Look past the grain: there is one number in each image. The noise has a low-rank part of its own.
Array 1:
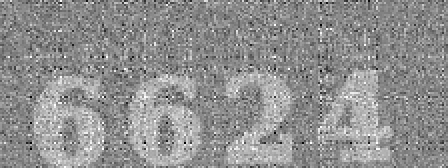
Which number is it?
6624
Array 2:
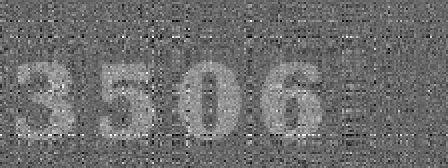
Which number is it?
3506
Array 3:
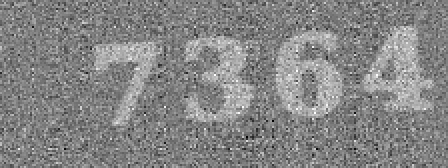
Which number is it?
7364
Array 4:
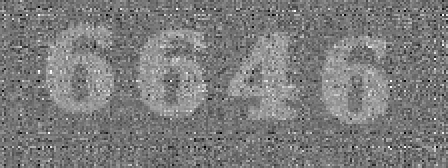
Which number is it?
6646
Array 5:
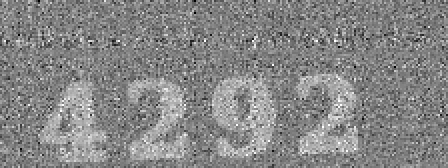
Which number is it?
4292
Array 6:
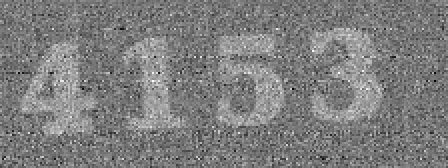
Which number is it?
4153
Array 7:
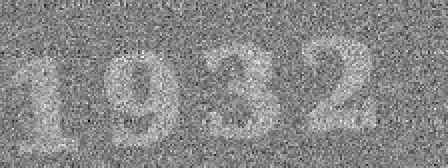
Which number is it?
1932
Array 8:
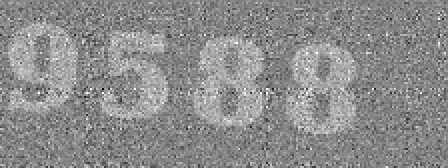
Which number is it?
9588
